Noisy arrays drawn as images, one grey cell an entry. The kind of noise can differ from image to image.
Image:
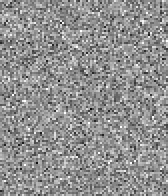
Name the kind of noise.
independent entries
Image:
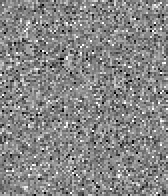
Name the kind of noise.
heavy tails
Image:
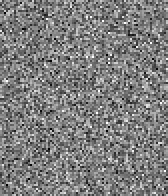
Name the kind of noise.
independent entries
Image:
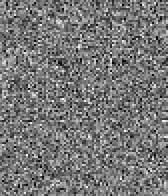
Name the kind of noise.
low rank plus noise
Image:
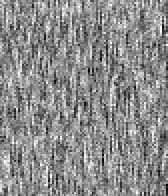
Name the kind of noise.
streaked along the columns
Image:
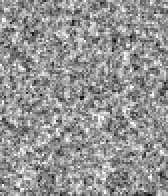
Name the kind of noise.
blotchy
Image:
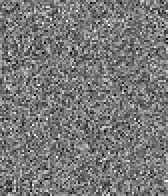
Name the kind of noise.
low rank plus noise
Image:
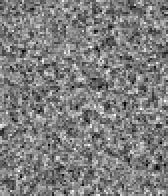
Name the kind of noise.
blotchy
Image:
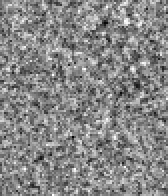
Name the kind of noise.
blotchy
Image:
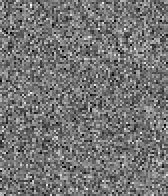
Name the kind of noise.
independent entries
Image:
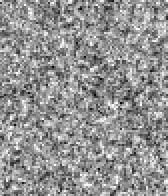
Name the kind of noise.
blotchy
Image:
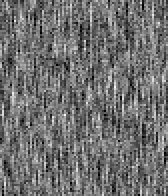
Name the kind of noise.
streaked along the columns
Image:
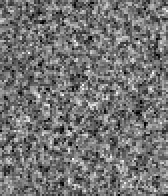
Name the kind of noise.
blotchy
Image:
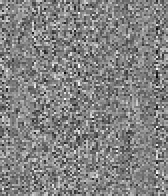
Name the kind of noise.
columns of uneven size
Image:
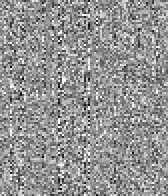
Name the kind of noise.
columns of uneven size
